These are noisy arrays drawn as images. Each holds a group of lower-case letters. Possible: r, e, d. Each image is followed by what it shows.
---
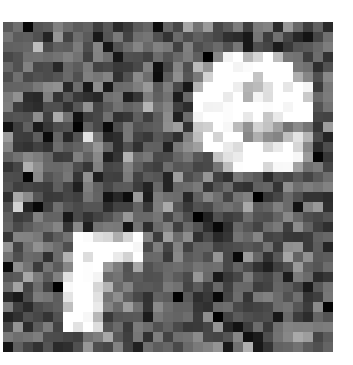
top right: e; bottom left: r
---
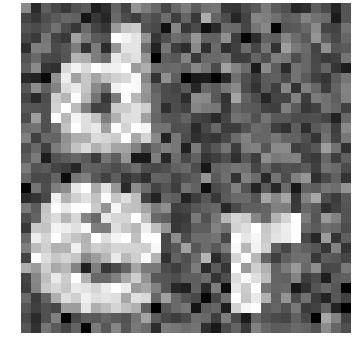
top left: d; bottom left: e; bottom right: r
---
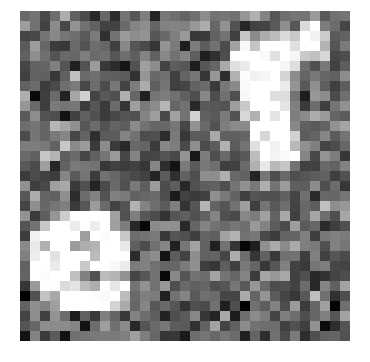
top right: r; bottom left: e
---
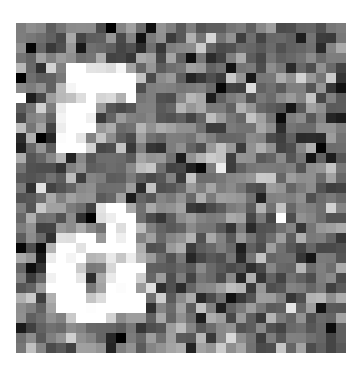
top left: r; bottom left: d
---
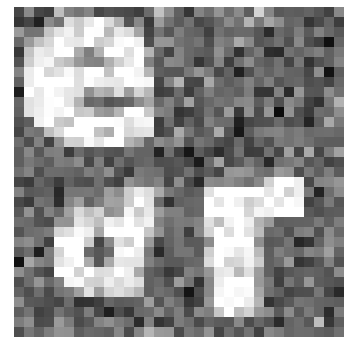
top left: e; bottom left: d; bottom right: r
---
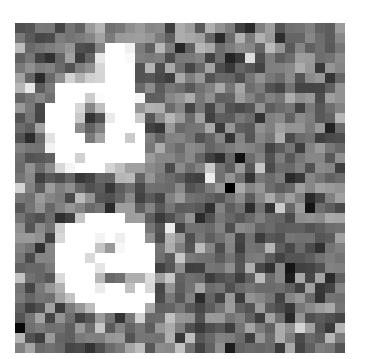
top left: d; bottom left: e
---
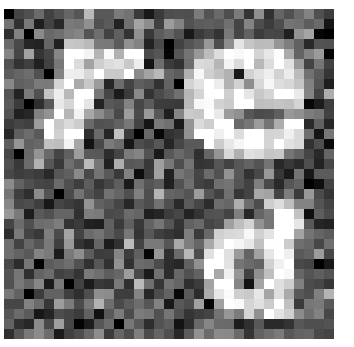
top left: r; top right: e; bottom right: d
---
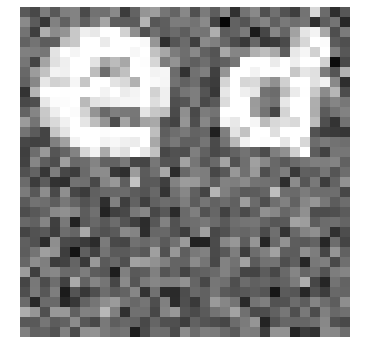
top left: e; top right: d
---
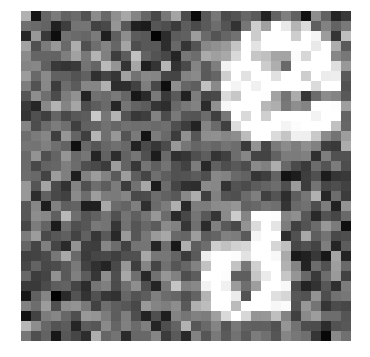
top right: e; bottom right: d
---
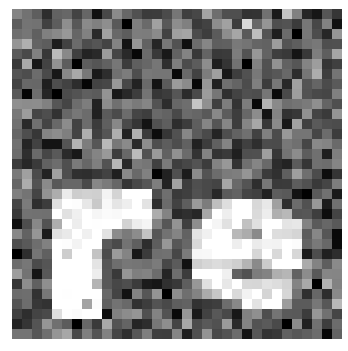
bottom left: r; bottom right: e
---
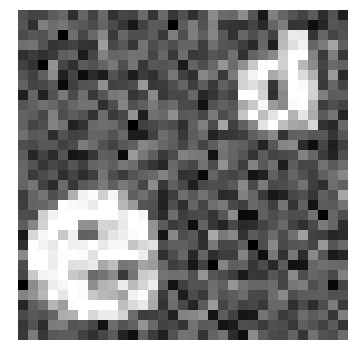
top right: d; bottom left: e
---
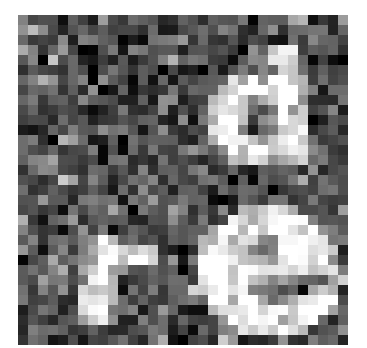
top right: d; bottom left: r; bottom right: e
